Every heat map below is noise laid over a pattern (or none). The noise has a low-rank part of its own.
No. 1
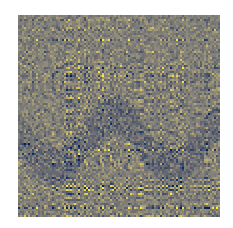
a wavy band
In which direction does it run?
left to right
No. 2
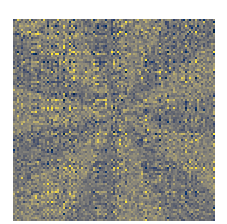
spokes from one point
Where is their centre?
centre
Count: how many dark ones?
7
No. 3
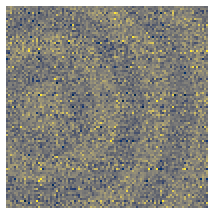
rings round one point
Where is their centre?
middle left
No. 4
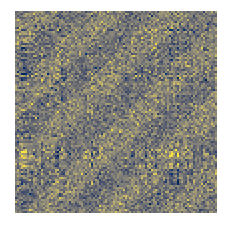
diagonal stripes
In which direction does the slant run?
bottom left to top right
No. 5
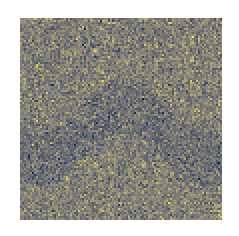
a wavy band
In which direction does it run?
left to right
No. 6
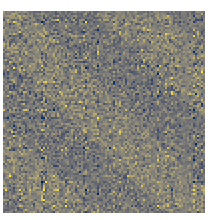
diagonal stripes
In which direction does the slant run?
top left to bottom right
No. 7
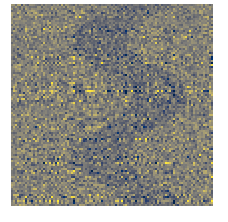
a wavy band
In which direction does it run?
top to bottom
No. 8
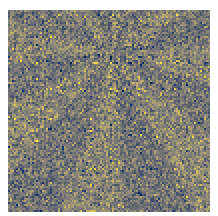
spokes from one point
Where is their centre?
top middle
